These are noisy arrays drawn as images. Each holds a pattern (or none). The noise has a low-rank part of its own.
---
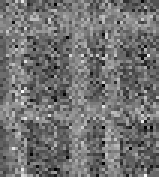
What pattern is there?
bands of rows crossing bands of columns
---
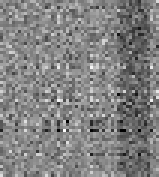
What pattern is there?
one band of columns
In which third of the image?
right
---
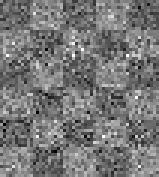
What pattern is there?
a checkerboard
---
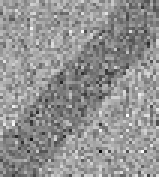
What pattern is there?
a diagonal band
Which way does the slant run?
bottom left to top right
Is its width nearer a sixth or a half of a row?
a half
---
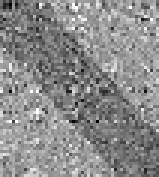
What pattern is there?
a diagonal band
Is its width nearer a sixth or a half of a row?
a half
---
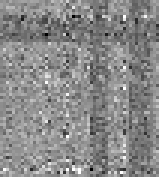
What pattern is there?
bands of rows crossing bands of columns
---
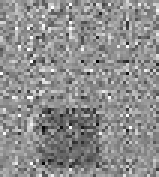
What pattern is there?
one block
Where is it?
bottom middle
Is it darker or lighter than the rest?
darker
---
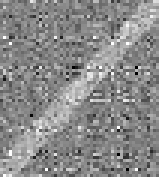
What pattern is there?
a diagonal band
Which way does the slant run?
bottom left to top right
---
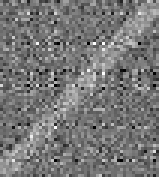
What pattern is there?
a diagonal band
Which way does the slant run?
bottom left to top right
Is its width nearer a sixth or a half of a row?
a sixth
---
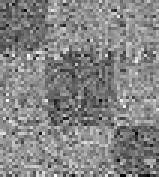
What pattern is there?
blocks along the diagonal
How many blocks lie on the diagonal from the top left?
3
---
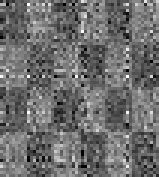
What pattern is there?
a checkerboard
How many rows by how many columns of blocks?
4 by 6
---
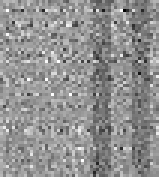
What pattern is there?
bands of columns
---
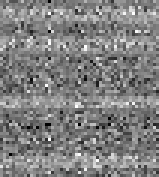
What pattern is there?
bands of rows
